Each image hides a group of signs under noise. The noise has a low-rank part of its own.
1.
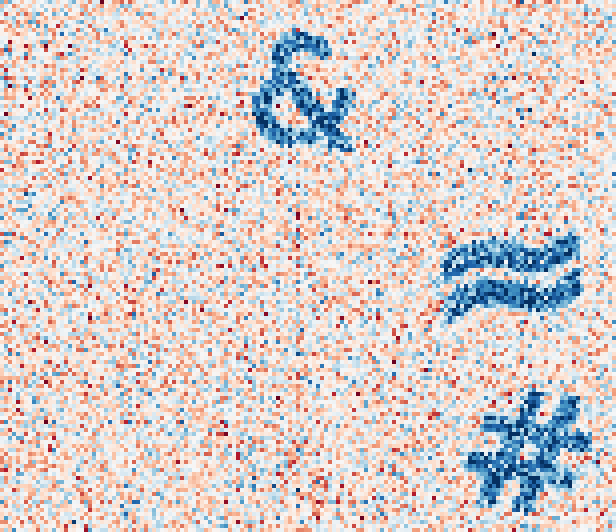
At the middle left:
nothing
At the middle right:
approximately sign
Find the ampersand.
top middle
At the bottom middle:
nothing
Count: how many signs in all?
3
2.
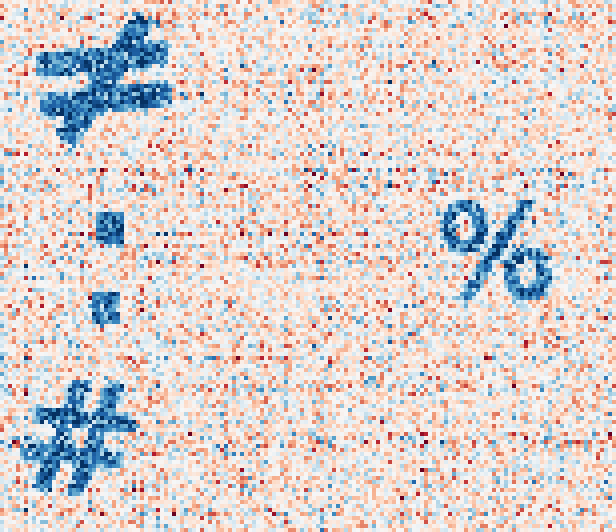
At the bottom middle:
nothing
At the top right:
nothing
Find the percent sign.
middle right
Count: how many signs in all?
4
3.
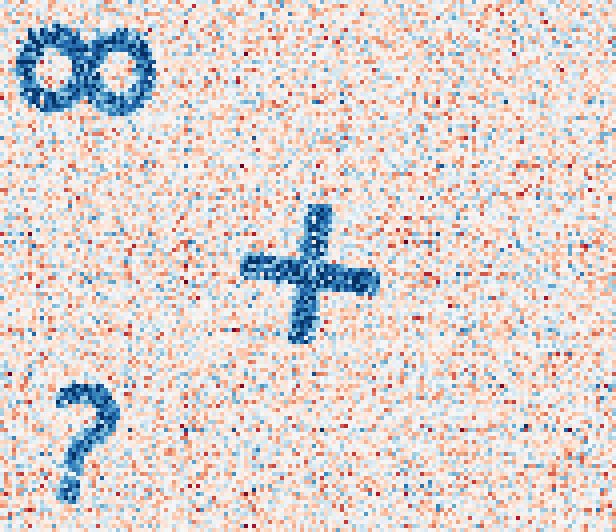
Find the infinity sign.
top left
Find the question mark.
bottom left
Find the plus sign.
centre
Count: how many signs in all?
3
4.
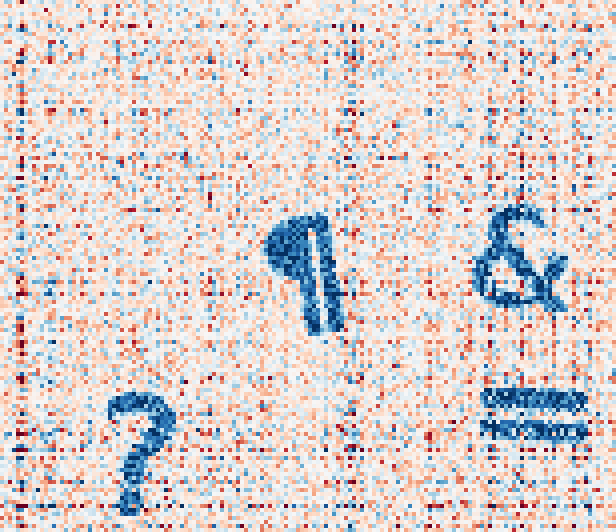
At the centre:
pilcrow
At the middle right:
ampersand
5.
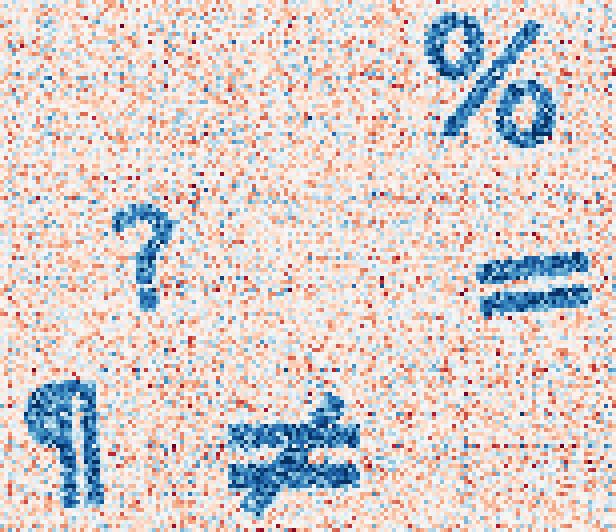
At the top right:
percent sign
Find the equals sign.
middle right
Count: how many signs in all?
5
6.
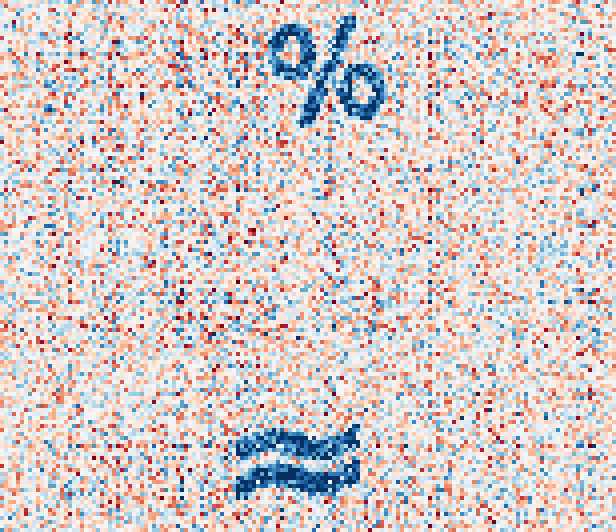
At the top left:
nothing
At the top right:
nothing
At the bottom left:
nothing
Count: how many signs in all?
2
